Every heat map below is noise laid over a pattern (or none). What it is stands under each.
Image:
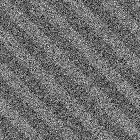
diagonal stripes
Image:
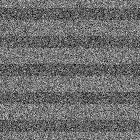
horizontal stripes
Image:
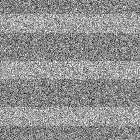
horizontal stripes
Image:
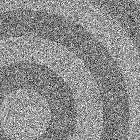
rings round one point
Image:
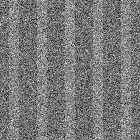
vertical stripes
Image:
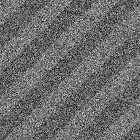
diagonal stripes
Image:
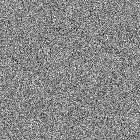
only noise
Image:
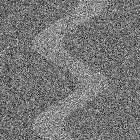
a wavy band
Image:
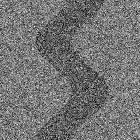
a wavy band
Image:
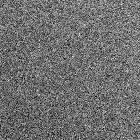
a smooth slope
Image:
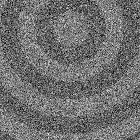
rings round one point
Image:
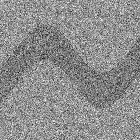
a wavy band
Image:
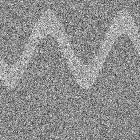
a wavy band
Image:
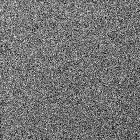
a smooth slope
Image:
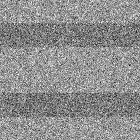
horizontal stripes
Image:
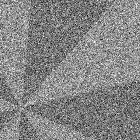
spokes from one point
